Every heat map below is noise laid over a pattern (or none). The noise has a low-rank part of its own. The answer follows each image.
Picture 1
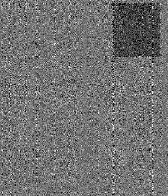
one block
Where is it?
top right
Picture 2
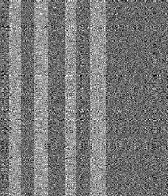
bands of columns
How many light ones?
4
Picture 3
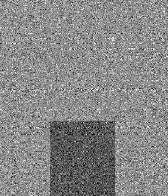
one block
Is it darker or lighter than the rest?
darker
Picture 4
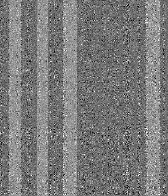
bands of columns
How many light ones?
4
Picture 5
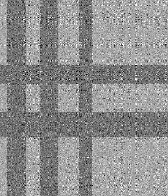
bands of rows crossing bands of columns
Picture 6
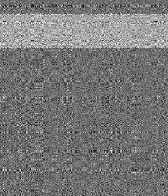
one band of rows
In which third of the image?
top
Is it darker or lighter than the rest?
lighter
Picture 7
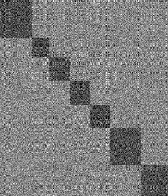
blocks along the diagonal
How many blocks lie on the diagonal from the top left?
7
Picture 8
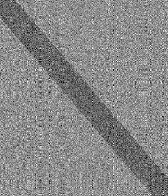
a diagonal band
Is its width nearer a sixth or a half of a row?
a sixth
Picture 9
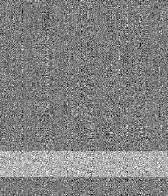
one band of rows
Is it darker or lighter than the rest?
lighter
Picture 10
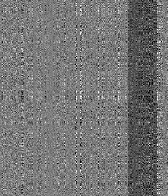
one band of columns
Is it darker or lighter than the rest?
darker
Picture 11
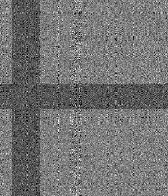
bands of rows crossing bands of columns
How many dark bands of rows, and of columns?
1 and 1
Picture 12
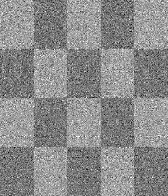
a checkerboard
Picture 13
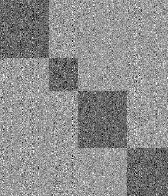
blocks along the diagonal
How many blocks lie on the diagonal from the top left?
4
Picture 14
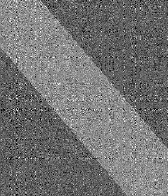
a diagonal band
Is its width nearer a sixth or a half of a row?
a half
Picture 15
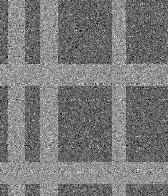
bands of rows crossing bands of columns
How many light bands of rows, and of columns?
2 and 3
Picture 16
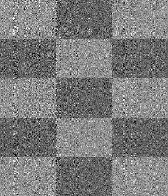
a checkerboard
